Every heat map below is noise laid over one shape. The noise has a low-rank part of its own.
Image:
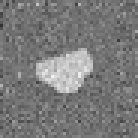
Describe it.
light cloud, centre
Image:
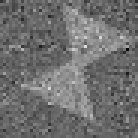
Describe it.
light bow tie
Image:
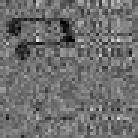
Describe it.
dark pair of musical notes
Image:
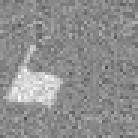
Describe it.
light flag
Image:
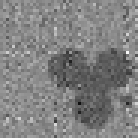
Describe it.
dark club
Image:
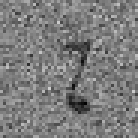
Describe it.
dark musical note
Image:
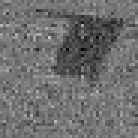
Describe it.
dark flag
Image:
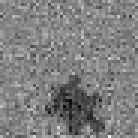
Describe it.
dark turtle, bottom middle
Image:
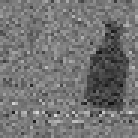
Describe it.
dark bottle
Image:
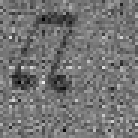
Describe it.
dark pair of musical notes
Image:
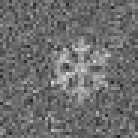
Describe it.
light snowflake
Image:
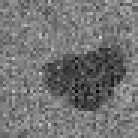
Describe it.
dark cloud
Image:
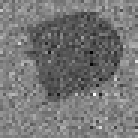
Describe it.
dark ghost
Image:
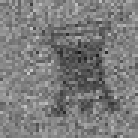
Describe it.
dark chess rook
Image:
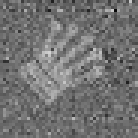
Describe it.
light chess queen
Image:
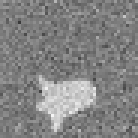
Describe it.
light bell, bottom middle
